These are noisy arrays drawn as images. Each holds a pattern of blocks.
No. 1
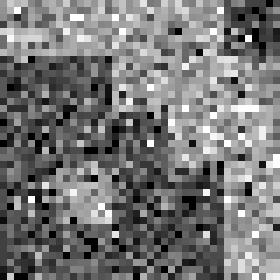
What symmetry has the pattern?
mirrored about the diagonal from the bottom left
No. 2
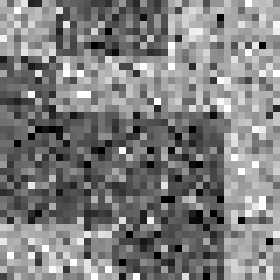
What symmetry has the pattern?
no symmetry
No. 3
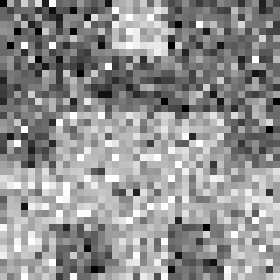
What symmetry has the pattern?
left and right mirror each other
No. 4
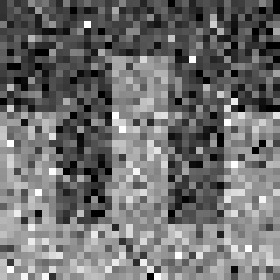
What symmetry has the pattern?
left and right mirror each other
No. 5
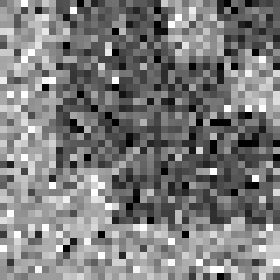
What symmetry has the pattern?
mirrored about the diagonal from the bottom left
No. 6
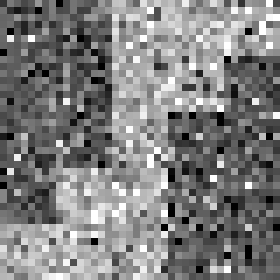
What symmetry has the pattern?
the same after a half turn
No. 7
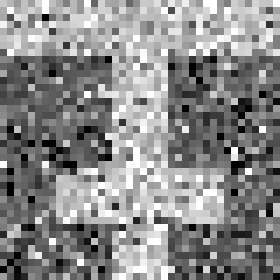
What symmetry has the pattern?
left and right mirror each other
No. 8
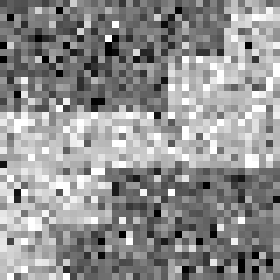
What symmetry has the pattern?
the same after a half turn
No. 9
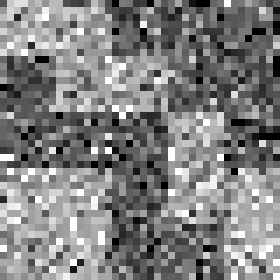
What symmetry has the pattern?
mirrored about the diagonal from the bottom left
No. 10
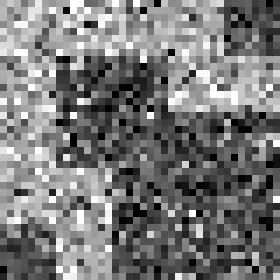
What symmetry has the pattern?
mirrored about the diagonal from the top left
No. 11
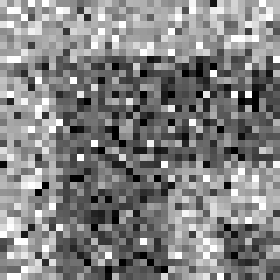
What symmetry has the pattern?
mirrored about the diagonal from the top left
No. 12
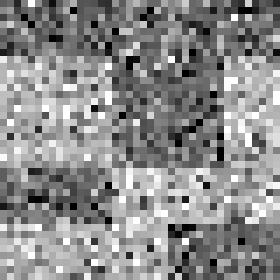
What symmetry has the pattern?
no symmetry
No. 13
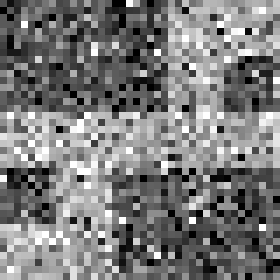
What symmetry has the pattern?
the same after a half turn
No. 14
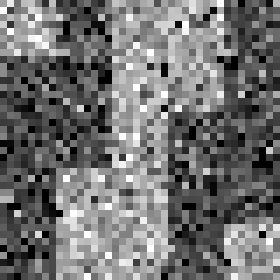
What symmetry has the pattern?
the same after a half turn
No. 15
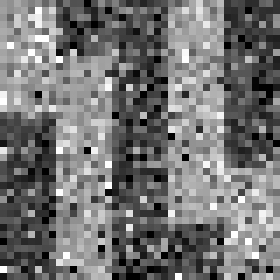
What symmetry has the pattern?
the same after a half turn
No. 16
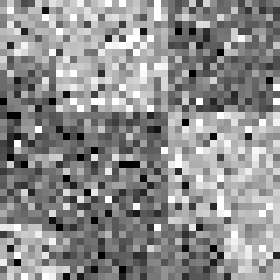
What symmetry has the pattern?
mirrored about the diagonal from the bottom left
